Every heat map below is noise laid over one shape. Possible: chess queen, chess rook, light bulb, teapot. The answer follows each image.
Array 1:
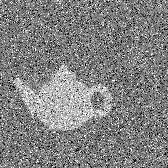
teapot
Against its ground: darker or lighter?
lighter
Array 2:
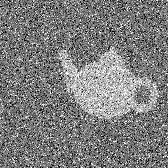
teapot
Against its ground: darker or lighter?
lighter
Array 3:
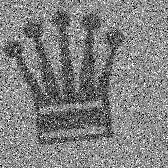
chess queen
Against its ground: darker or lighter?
darker
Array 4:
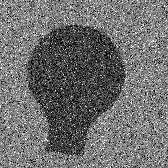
light bulb
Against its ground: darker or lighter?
darker
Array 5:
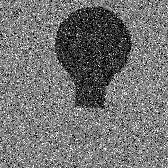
light bulb
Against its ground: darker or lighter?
darker
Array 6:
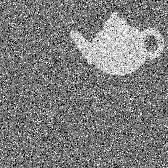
teapot
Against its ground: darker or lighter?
lighter
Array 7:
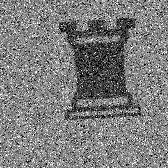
chess rook
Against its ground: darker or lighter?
darker
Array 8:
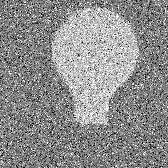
light bulb
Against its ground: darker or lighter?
lighter
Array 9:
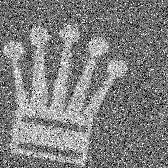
chess queen
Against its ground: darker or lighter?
lighter
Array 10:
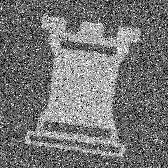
chess rook
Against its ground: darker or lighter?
lighter
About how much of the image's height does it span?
nearly all
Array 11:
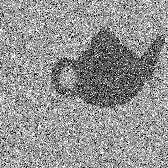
teapot
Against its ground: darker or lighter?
darker
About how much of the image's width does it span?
two thirds
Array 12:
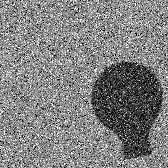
light bulb
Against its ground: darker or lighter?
darker
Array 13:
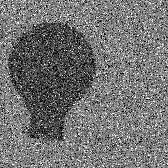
light bulb
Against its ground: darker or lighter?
darker
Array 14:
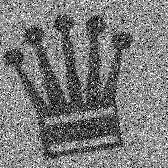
chess queen
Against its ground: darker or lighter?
darker
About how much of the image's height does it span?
nearly all
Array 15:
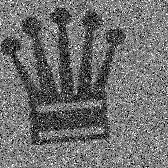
chess queen
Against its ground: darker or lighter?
darker
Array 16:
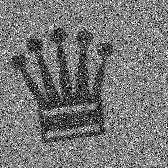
chess queen
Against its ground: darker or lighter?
darker
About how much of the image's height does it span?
two thirds
